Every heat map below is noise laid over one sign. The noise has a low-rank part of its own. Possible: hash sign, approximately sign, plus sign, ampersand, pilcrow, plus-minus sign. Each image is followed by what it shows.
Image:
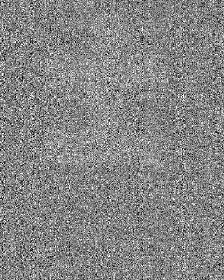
plus-minus sign
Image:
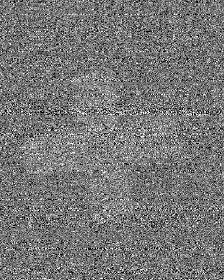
plus sign
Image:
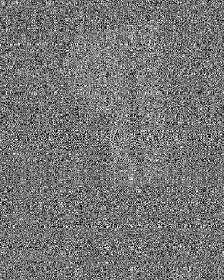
pilcrow
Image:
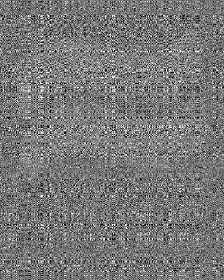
approximately sign
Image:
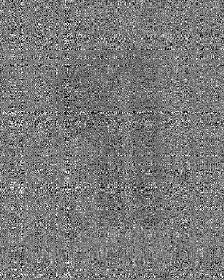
pilcrow
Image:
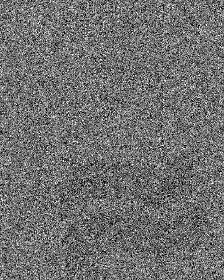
approximately sign
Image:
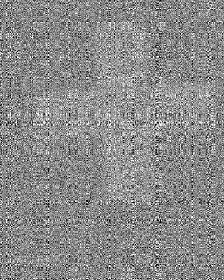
plus sign
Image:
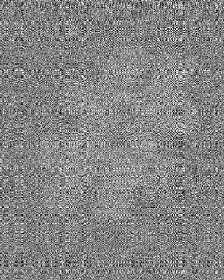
hash sign
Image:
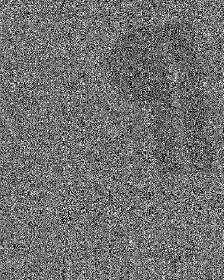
pilcrow
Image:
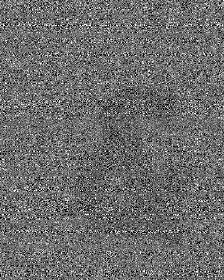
ampersand
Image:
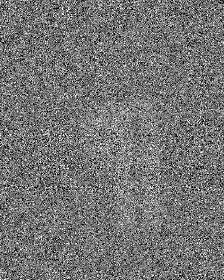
pilcrow
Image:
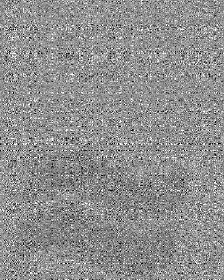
approximately sign
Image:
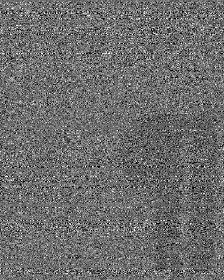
pilcrow
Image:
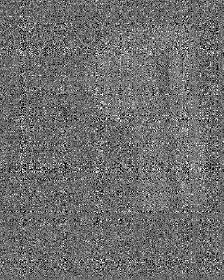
pilcrow
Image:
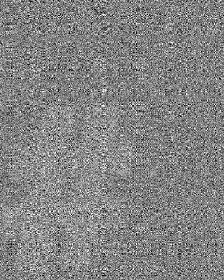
hash sign
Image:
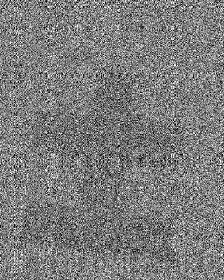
plus-minus sign
